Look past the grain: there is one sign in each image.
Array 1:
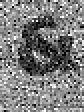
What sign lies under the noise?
ampersand
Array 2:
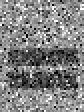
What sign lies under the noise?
equals sign
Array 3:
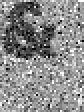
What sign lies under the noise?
ampersand
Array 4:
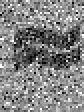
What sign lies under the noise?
approximately sign
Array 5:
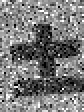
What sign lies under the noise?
plus-minus sign
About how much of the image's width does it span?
nearly all
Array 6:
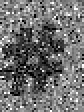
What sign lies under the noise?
hash sign
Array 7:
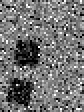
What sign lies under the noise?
colon
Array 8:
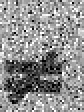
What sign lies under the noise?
not-equal sign
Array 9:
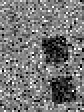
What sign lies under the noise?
colon
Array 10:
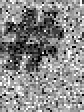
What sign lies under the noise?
hash sign
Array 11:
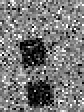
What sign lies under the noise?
colon
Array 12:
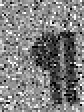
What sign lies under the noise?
pilcrow
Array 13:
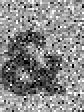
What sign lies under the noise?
ampersand
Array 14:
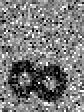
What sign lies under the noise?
infinity sign
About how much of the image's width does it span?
two thirds
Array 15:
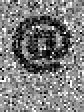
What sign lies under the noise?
at sign
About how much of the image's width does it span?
two thirds
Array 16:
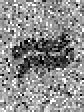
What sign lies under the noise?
approximately sign
